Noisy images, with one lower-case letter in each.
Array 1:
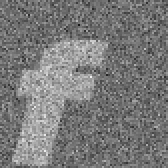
light f
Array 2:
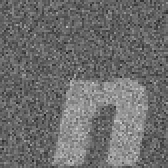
light n
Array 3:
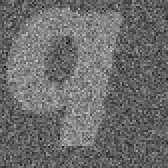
light q
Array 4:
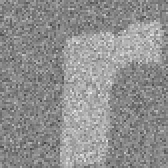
light r
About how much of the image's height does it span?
nearly all
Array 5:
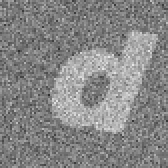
light d
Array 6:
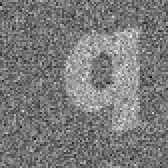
light q
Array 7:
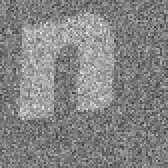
light n
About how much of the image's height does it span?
two thirds
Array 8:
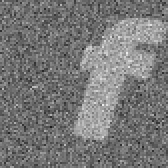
light f
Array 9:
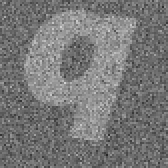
light q
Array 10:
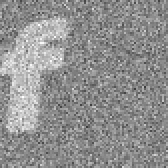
light f
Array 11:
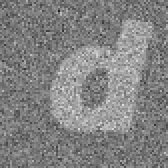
light d
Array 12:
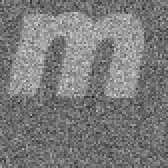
light m
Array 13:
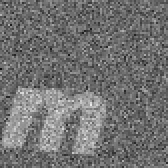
light m
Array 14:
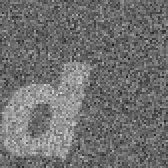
light d
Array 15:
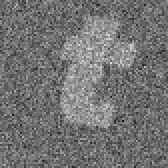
light t
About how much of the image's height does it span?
two thirds
